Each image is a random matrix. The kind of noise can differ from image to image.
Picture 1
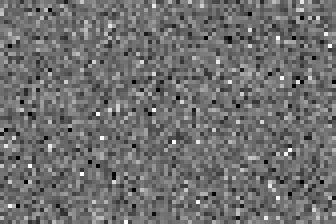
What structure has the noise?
heavy tails
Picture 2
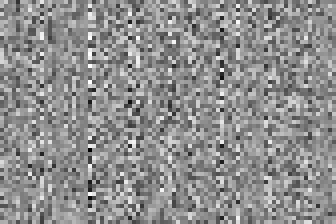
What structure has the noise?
columns of uneven size
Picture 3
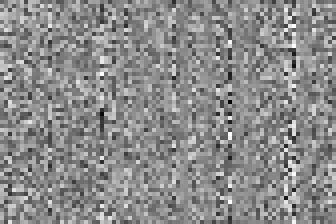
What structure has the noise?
columns of uneven size
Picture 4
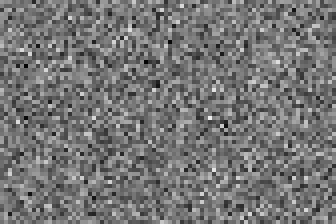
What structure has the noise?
independent entries
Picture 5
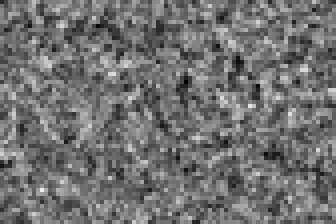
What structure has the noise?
blotchy
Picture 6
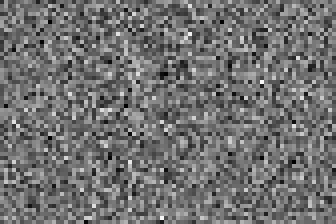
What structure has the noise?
low rank plus noise
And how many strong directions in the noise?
five to eight
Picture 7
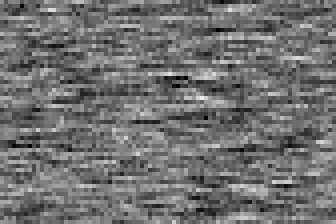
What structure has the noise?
streaked along the rows
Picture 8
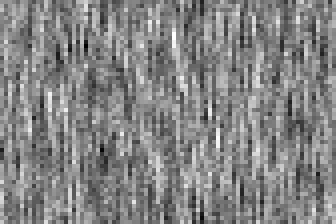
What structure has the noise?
streaked along the columns
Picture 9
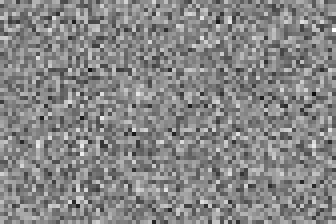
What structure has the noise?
low rank plus noise
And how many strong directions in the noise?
three or four
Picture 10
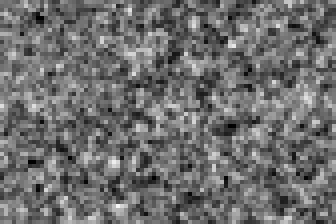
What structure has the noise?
blotchy
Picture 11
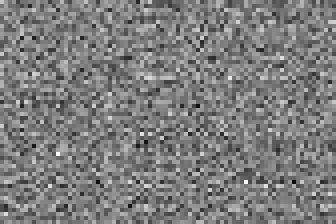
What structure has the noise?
low rank plus noise
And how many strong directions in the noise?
two
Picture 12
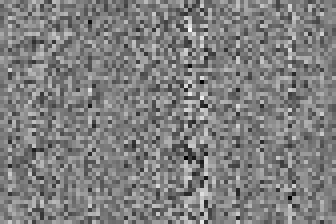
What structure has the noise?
columns of uneven size
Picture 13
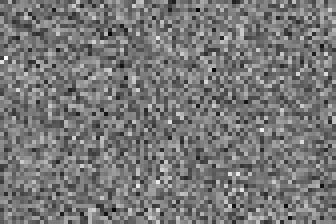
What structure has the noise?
independent entries
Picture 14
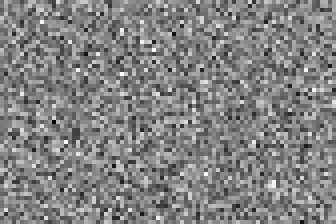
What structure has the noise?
independent entries
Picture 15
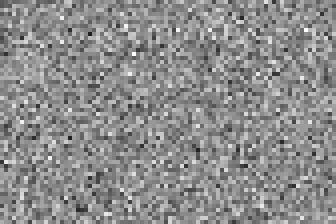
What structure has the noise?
independent entries
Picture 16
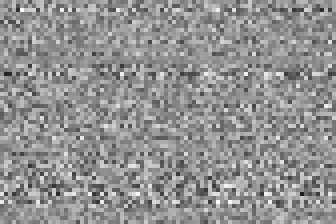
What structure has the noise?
rows of uneven size
